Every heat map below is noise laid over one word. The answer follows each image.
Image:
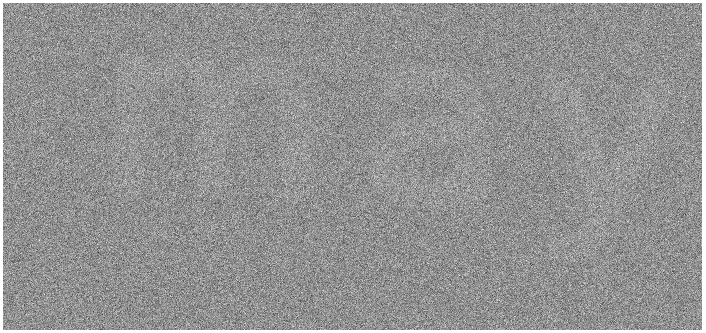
may
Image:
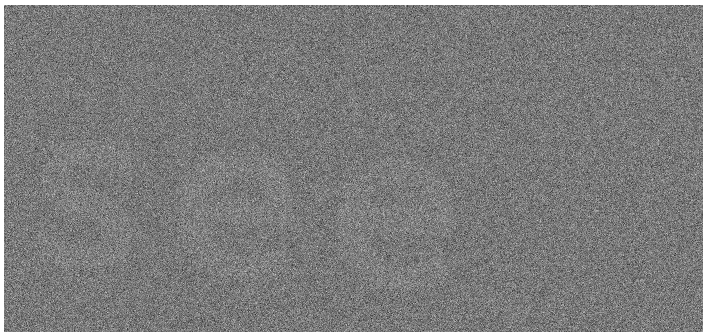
see
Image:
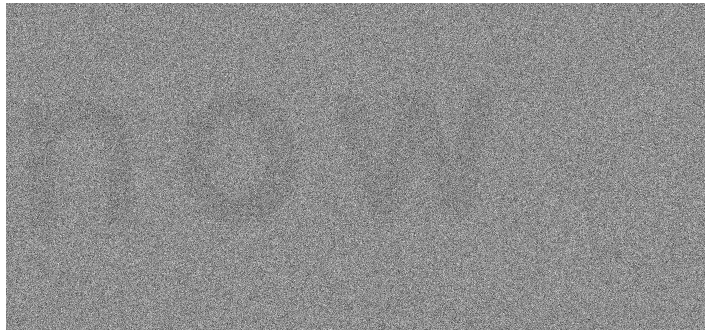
now
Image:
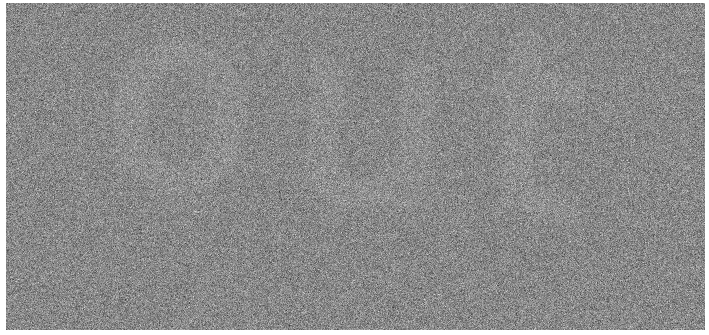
out
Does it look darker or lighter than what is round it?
lighter
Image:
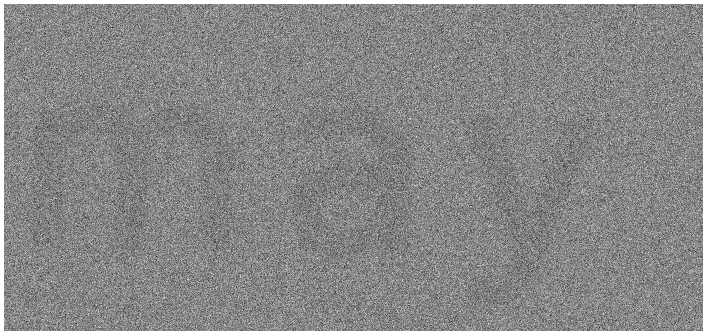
may
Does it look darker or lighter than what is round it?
darker
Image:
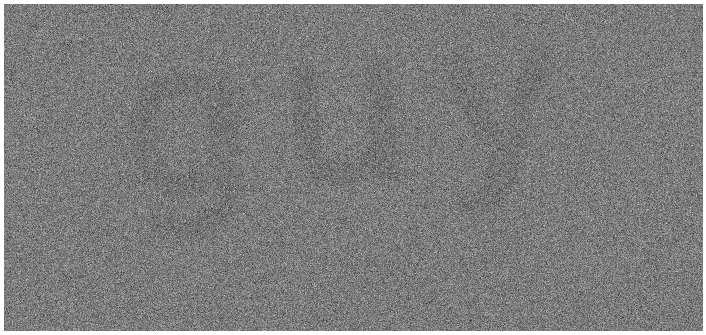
guy
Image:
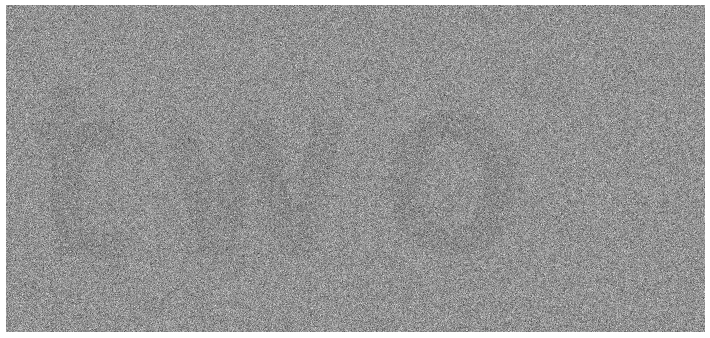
two
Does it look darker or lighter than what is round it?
darker
